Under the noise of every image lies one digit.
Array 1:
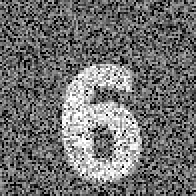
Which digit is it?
6
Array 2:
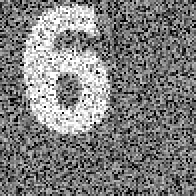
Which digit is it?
6
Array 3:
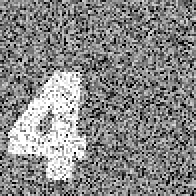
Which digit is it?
4
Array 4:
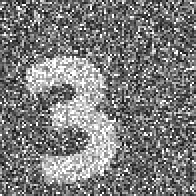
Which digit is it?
3
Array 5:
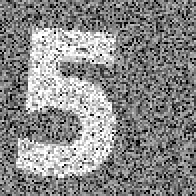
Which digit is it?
5
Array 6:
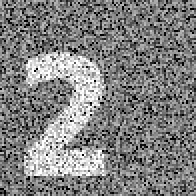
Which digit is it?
2
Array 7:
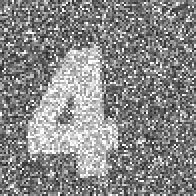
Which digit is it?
4
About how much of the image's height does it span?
two thirds
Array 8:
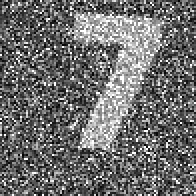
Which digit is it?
7
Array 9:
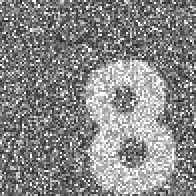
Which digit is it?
8
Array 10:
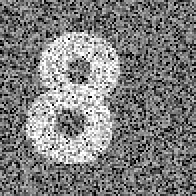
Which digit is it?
8
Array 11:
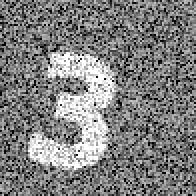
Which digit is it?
3
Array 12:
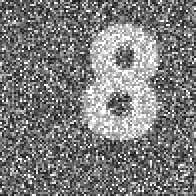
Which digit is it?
8
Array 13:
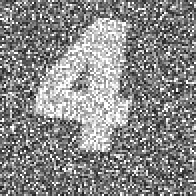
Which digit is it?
4
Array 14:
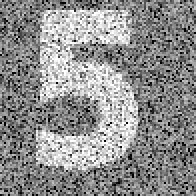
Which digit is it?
5
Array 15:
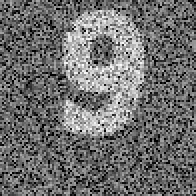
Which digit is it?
9
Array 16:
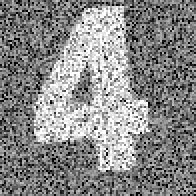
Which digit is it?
4
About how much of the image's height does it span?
nearly all
